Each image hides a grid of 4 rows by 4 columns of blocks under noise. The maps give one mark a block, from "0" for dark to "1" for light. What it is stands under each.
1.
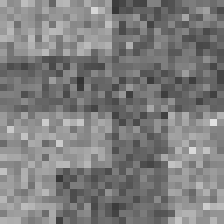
1 1 0 0
0 0 0 0
1 1 0 1
1 0 0 1
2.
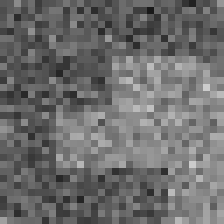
0 0 0 0
0 0 1 1
0 1 1 1
0 0 0 1
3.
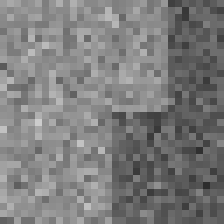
1 1 1 0
1 1 1 0
1 1 0 0
1 1 0 0
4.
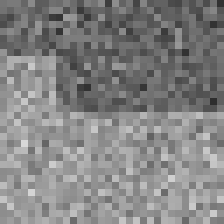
0 0 0 0
1 0 0 0
1 1 1 1
1 1 1 1
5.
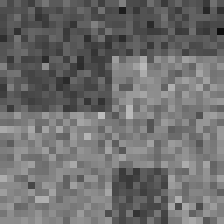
0 0 0 0
0 0 1 1
1 1 1 1
1 1 0 1
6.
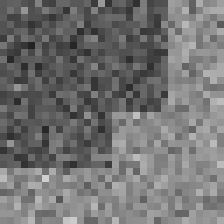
0 0 0 1
0 0 0 1
0 0 1 1
1 1 1 1
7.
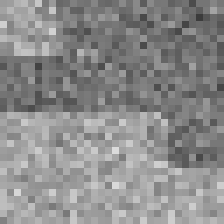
1 0 0 0
0 0 0 0
1 1 1 0
1 1 1 1
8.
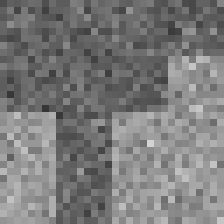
0 0 0 0
0 0 0 1
1 0 1 1
1 0 1 1
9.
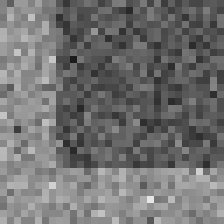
1 0 0 0
1 0 0 0
1 0 0 0
1 1 1 1
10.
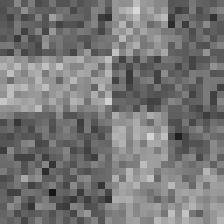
0 0 1 0
1 1 0 0
0 0 1 0
0 0 1 1
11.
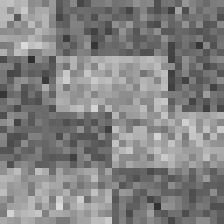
1 0 0 0
0 1 1 0
0 0 1 1
1 1 0 0
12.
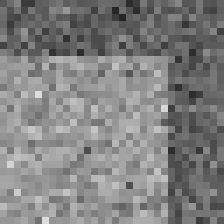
0 0 0 0
1 1 1 0
1 1 1 0
1 1 1 0
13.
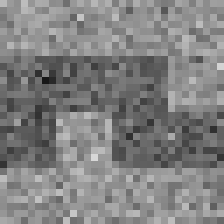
1 1 1 1
0 0 0 1
0 1 0 0
1 1 1 1
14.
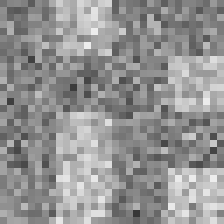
0 1 0 0
0 0 0 1
0 1 0 0
0 1 0 1
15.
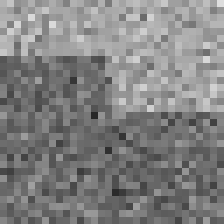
1 1 1 1
0 0 1 1
0 0 0 0
0 0 0 0
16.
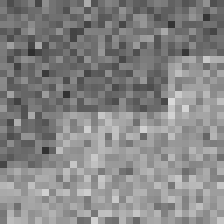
0 0 0 0
0 0 0 1
0 1 1 1
1 1 1 1
